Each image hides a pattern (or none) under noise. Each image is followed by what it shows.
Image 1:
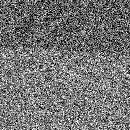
a sharp edge
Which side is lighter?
bottom
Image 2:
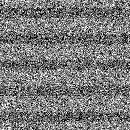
horizontal stripes
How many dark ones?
5
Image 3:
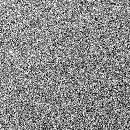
a smooth slope
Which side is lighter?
top left
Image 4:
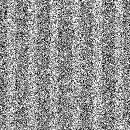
vertical stripes
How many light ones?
6
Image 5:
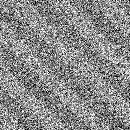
diagonal stripes
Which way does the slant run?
top left to bottom right
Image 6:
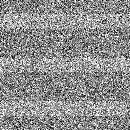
horizontal stripes
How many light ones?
3
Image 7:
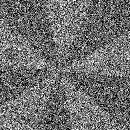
spokes from one point
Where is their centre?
centre
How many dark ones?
5
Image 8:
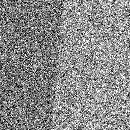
a sharp edge
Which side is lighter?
right
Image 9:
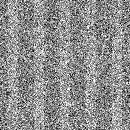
vertical stripes
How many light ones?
5
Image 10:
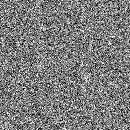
only noise
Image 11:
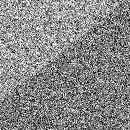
a sharp edge
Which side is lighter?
top left
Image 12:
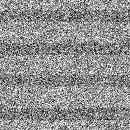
horizontal stripes
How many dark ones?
4
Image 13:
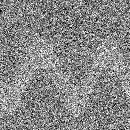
a wavy band
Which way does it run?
left to right
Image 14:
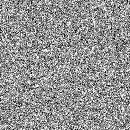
only noise
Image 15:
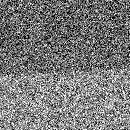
a sharp edge
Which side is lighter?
bottom
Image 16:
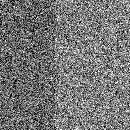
a sharp edge
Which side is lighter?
right
